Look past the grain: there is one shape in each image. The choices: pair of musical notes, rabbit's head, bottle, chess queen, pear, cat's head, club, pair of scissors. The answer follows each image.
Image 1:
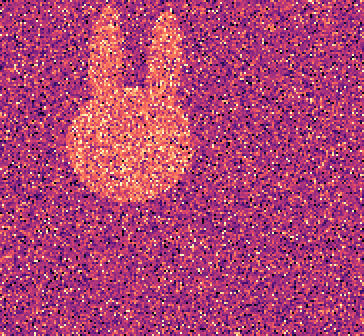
rabbit's head
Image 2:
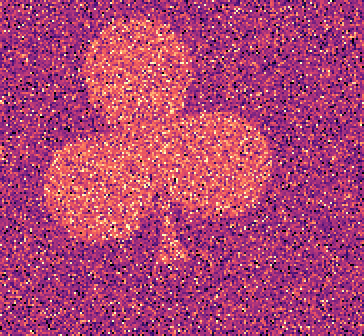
club
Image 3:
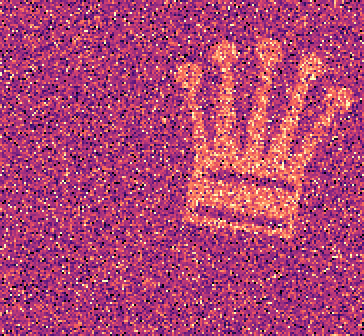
chess queen
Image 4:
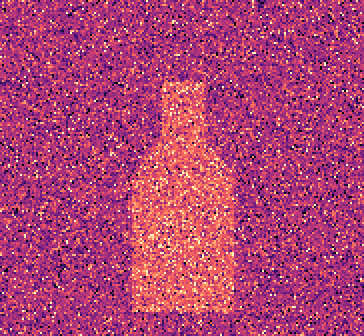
bottle
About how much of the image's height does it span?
two thirds
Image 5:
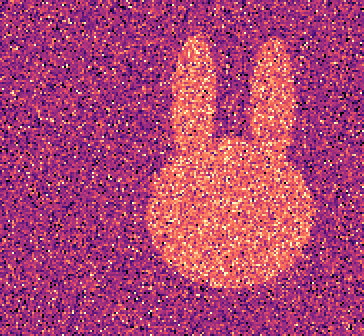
rabbit's head
